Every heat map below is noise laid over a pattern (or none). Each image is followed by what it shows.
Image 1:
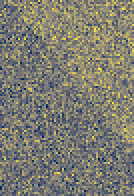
a sharp edge
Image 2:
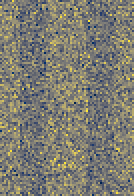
vertical stripes
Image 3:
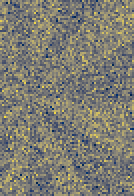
spokes from one point
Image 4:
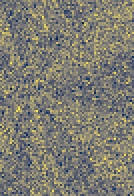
spokes from one point
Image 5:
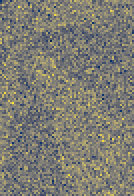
spokes from one point
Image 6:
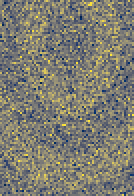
rings round one point
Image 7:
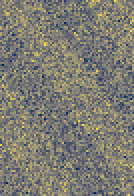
diagonal stripes
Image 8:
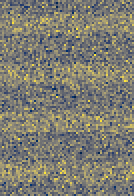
horizontal stripes
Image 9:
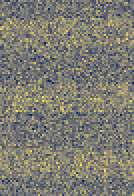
horizontal stripes
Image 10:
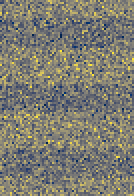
horizontal stripes
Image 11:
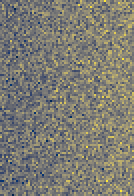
a smooth slope
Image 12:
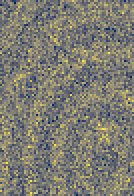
rings round one point
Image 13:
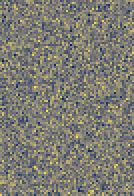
only noise
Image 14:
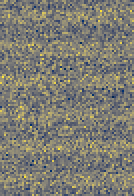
horizontal stripes
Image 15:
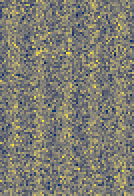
vertical stripes
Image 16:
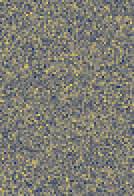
only noise
